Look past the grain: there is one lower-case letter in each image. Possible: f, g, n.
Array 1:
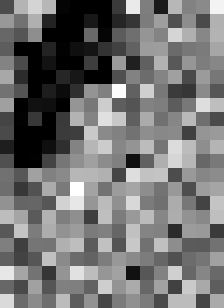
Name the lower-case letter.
f
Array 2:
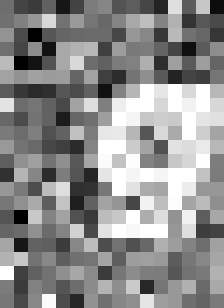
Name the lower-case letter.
g
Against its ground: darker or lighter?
lighter
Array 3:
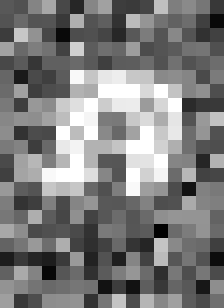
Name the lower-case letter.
n
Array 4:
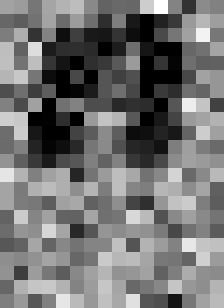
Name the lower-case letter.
n
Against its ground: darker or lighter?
darker
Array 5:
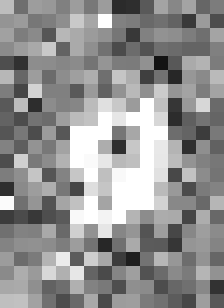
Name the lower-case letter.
g
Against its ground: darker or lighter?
lighter
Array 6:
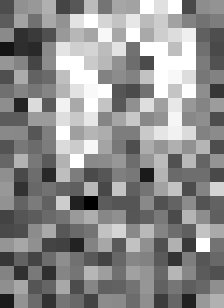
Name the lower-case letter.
n
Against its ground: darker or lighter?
lighter
